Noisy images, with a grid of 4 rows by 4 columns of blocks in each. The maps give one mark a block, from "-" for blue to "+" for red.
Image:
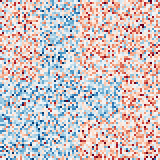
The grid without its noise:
+-++
+-++
---+
--++
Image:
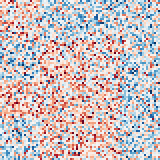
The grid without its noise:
+---
-++-
+++-
-++-
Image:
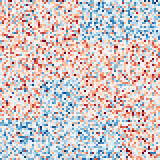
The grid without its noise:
++--
++++
+-++
---+
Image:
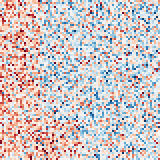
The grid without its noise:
+---
+---
+---
++--
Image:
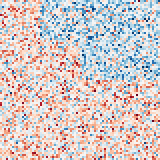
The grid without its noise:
+---
++--
++++
++++
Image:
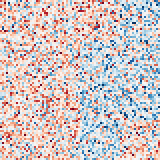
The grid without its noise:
+++-
++--
++--
++-+
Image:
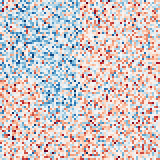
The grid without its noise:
--++
--++
+-++
++++
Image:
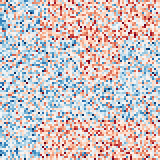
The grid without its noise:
-+++
--+-
----
-+++
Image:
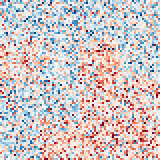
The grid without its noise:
----
+-+-
--++
-+++
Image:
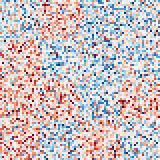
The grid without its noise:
-+--
+---
++-+
+-+-
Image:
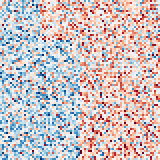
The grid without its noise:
-+++
--++
--++
--++
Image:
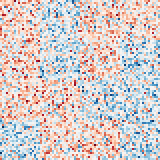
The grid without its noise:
+-++
+-+-
++--
-++-
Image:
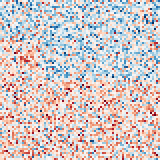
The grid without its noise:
----
+---
++++
++++
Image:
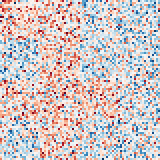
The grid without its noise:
++--
-+--
+++-
-+--
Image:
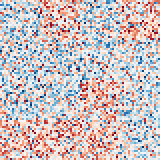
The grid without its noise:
-+-+
----
--+-
+++-
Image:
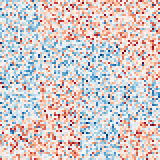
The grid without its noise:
-+++
---+
-+--
++-+
